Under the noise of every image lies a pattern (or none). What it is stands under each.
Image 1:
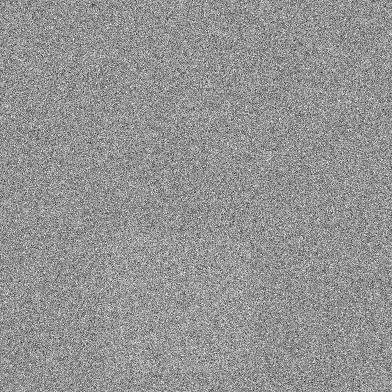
one block
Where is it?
bottom middle
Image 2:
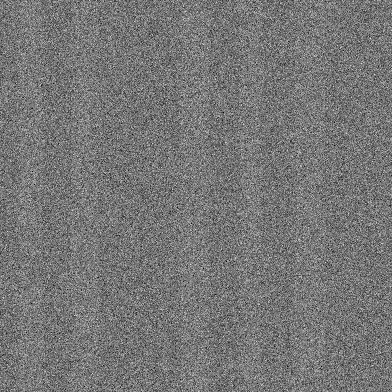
bands of columns
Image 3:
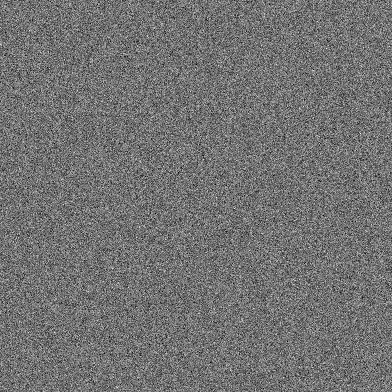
only noise
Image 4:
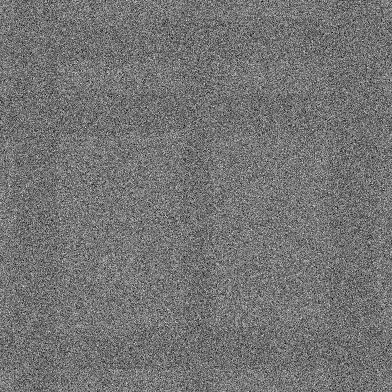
bands of rows crossing bands of columns
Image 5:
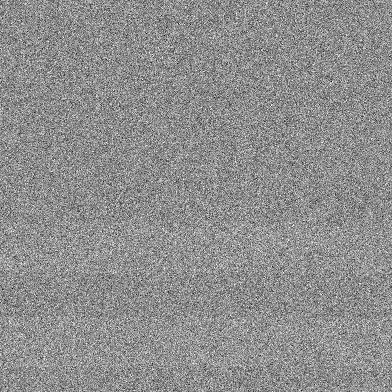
bands of rows
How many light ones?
2
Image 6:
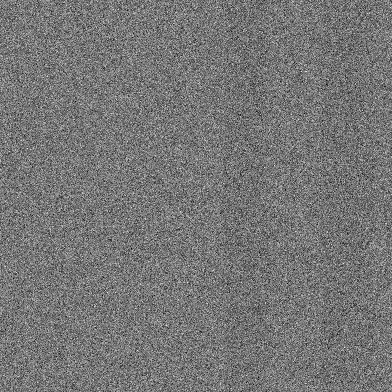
bands of columns
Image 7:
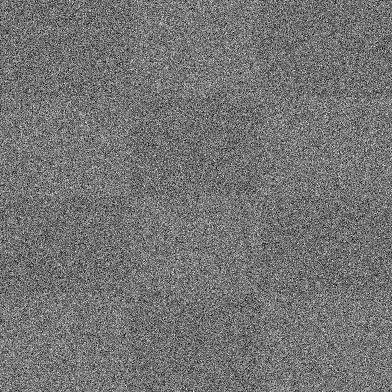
a checkerboard
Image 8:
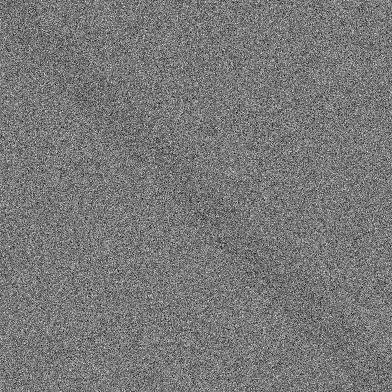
a diagonal band
